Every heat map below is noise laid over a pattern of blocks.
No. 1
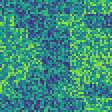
top and bottom mirror each other
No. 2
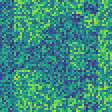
top and bottom mirror each other
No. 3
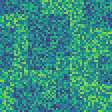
no symmetry
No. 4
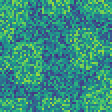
the same after a half turn
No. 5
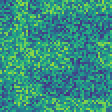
top and bottom mirror each other
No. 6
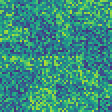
no symmetry
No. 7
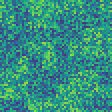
no symmetry
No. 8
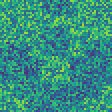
left and right mirror each other
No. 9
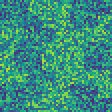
top and bottom mirror each other
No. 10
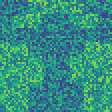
left and right mirror each other
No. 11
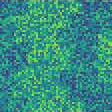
top and bottom mirror each other
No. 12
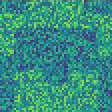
left and right mirror each other
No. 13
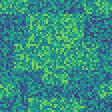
left and right mirror each other
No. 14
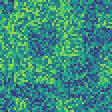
mirrored about the diagonal from the top left
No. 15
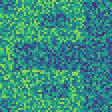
top and bottom mirror each other
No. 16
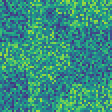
top and bottom mirror each other
